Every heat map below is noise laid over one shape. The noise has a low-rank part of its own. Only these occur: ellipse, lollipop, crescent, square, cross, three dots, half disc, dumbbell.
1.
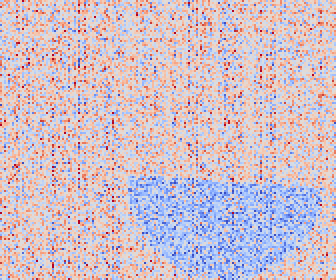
blue half disc
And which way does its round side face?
down
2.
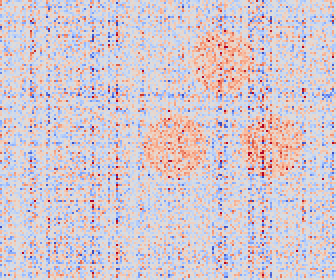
red three dots
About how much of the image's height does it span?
half
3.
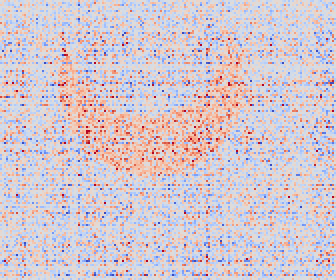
red crescent
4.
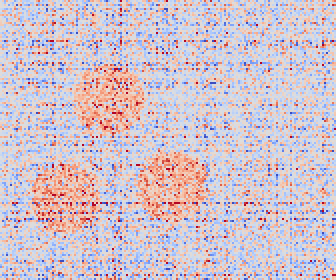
red three dots
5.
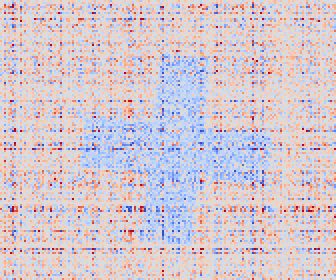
blue cross
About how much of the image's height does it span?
two thirds
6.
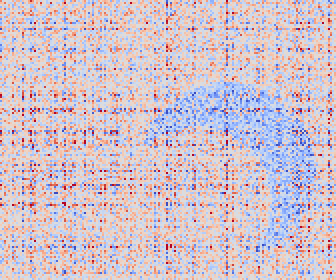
blue crescent
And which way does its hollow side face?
down and left
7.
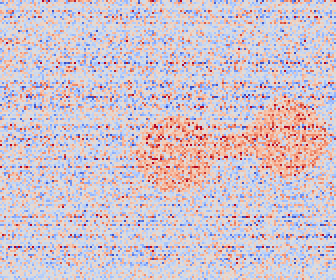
red dumbbell
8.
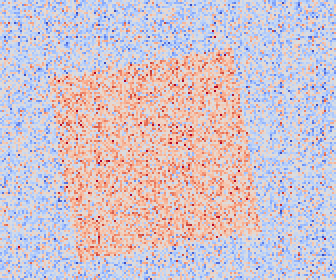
red square
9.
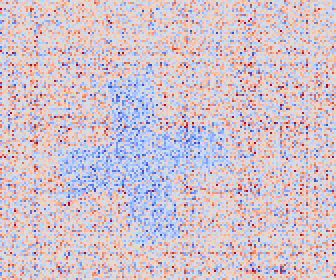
blue cross
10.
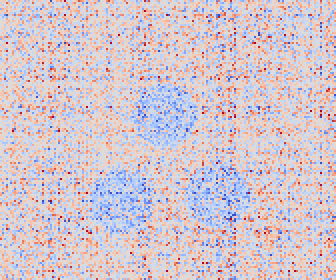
blue three dots
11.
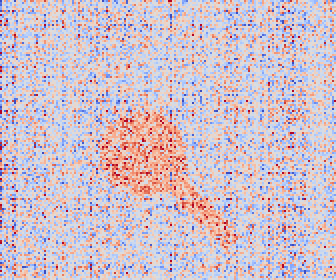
red lollipop
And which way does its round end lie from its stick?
up and left
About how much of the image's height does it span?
half
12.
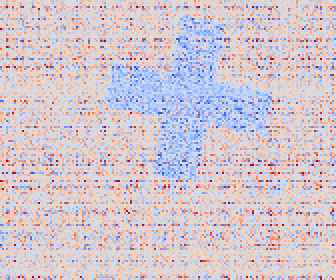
blue cross
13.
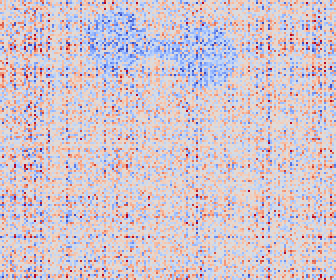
blue dumbbell
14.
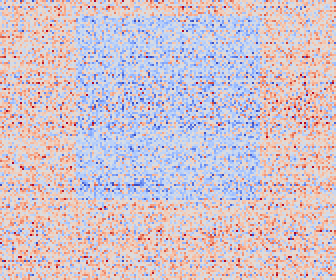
blue square
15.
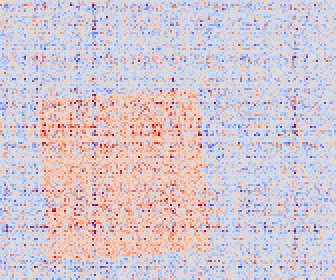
red square
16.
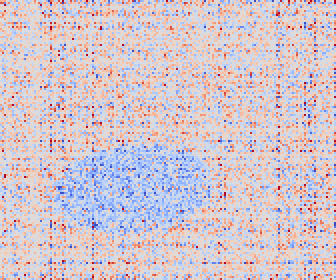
blue ellipse
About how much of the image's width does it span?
half
